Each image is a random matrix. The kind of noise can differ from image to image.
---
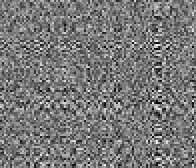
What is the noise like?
low rank plus noise
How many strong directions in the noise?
two
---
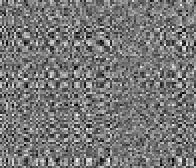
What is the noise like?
low rank plus noise
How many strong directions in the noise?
one
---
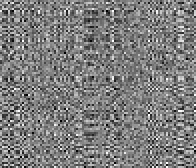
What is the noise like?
low rank plus noise
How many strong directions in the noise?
one
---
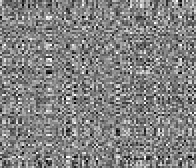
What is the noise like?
low rank plus noise
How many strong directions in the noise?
two
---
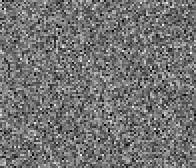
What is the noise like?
independent entries
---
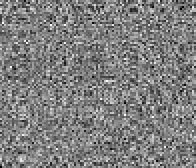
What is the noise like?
low rank plus noise
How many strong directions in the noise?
five to eight
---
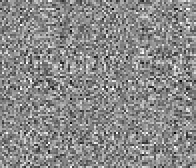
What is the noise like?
low rank plus noise
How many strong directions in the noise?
five to eight
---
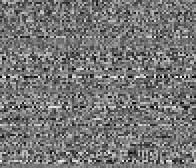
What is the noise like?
rows of uneven size
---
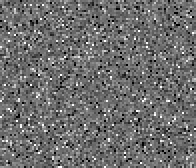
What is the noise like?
heavy tails
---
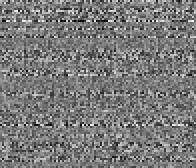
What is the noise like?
rows of uneven size
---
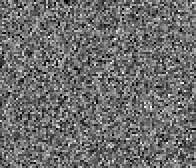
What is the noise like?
independent entries
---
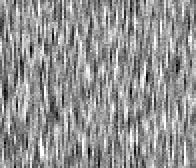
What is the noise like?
streaked along the columns
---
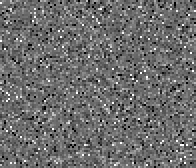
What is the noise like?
heavy tails
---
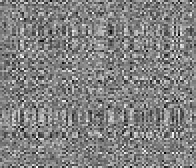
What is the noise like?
low rank plus noise
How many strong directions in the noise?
one
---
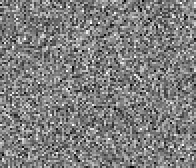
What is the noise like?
independent entries
